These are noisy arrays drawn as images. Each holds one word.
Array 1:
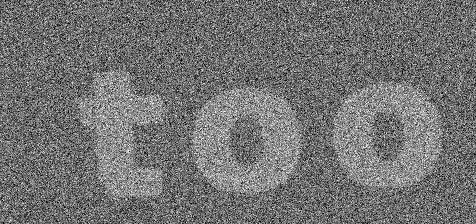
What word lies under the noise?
too
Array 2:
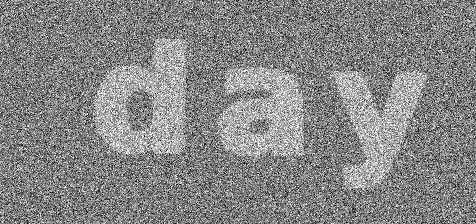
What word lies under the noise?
day
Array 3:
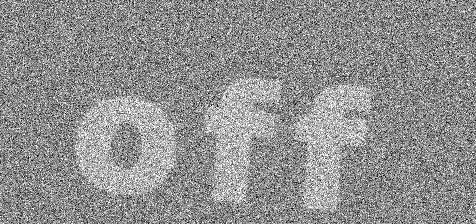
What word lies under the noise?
off
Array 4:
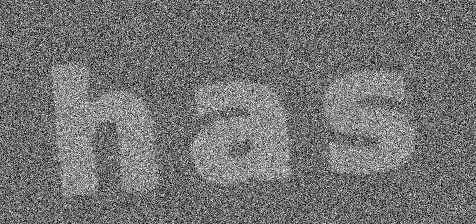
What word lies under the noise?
has
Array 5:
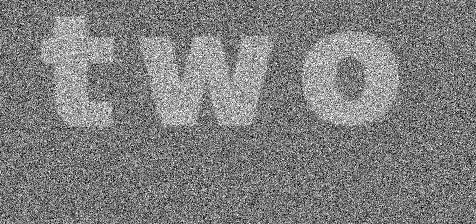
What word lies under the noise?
two
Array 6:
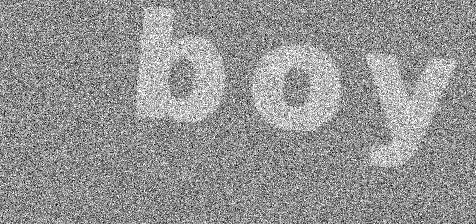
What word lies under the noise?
boy
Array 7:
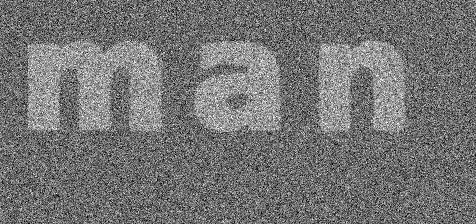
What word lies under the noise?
man
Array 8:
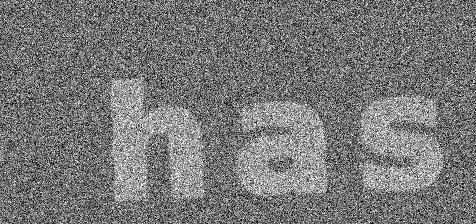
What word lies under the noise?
has
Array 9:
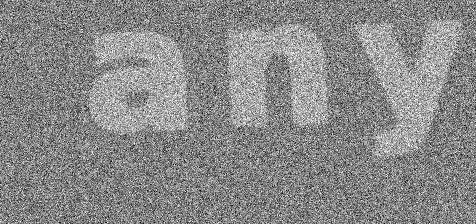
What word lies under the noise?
any
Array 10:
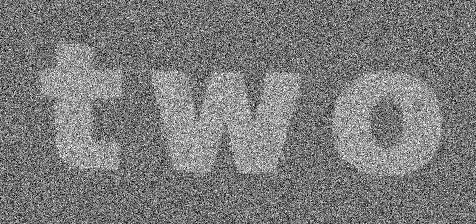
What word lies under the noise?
two
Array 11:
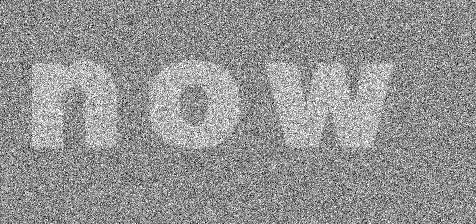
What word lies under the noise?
now
